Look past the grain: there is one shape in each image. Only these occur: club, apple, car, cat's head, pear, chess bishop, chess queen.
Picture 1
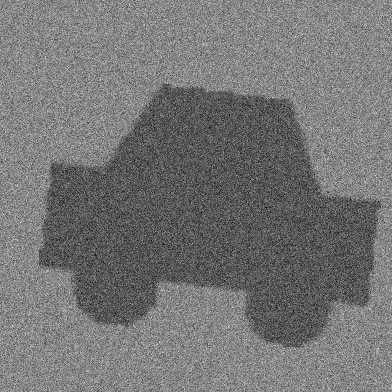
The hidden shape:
car
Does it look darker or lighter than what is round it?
darker
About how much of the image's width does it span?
nearly all
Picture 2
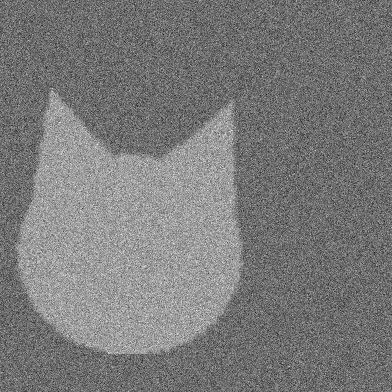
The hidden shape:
cat's head
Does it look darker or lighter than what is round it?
lighter
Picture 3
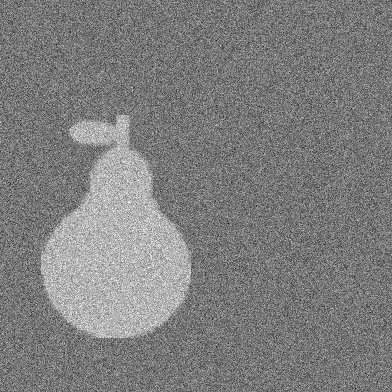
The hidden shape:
pear
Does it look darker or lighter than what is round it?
lighter
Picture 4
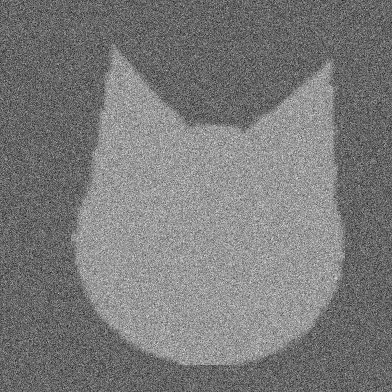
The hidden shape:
cat's head
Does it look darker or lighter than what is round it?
lighter
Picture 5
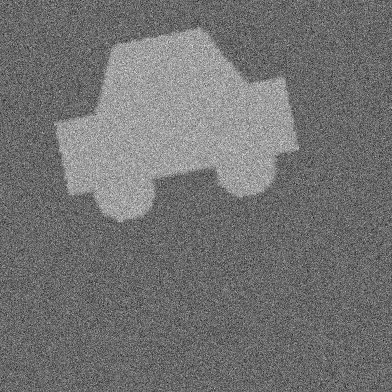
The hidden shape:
car
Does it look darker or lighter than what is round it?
lighter
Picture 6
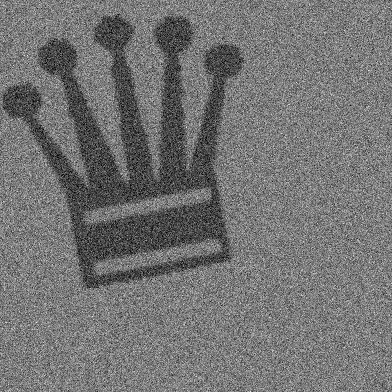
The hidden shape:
chess queen
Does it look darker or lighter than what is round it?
darker
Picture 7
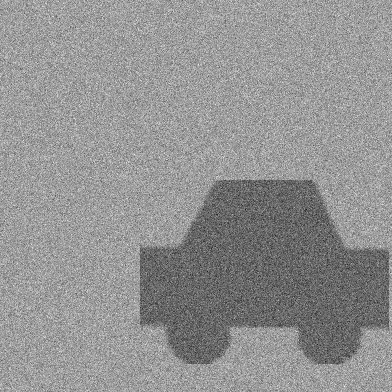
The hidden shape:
car
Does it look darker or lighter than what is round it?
darker
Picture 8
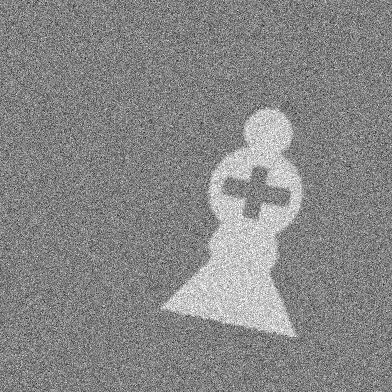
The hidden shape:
chess bishop
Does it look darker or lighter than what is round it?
lighter
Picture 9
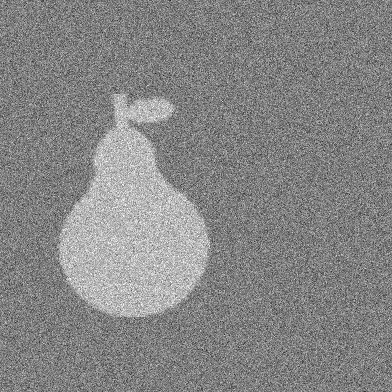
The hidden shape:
pear
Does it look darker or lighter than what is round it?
lighter
